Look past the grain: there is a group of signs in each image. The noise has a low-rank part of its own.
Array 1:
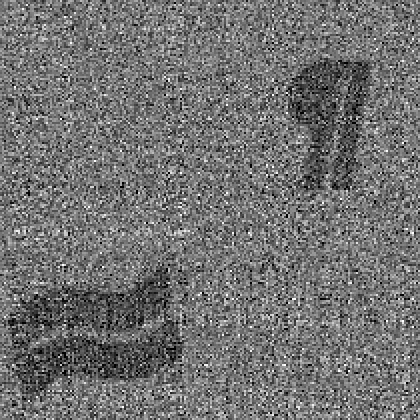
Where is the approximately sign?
bottom left
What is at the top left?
nothing
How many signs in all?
2
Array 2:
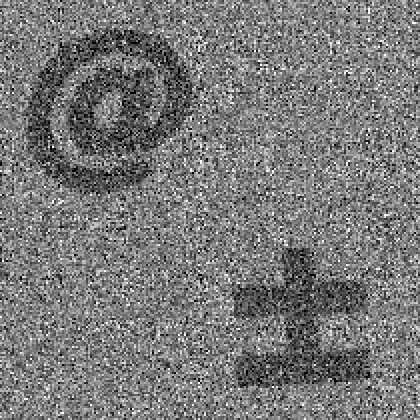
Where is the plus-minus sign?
bottom right
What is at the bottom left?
nothing
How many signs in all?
2
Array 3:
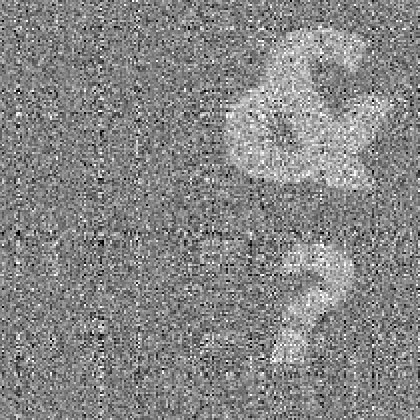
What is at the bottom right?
question mark
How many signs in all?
2
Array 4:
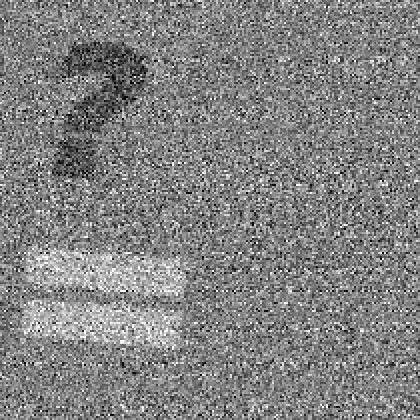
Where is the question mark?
top left
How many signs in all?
2
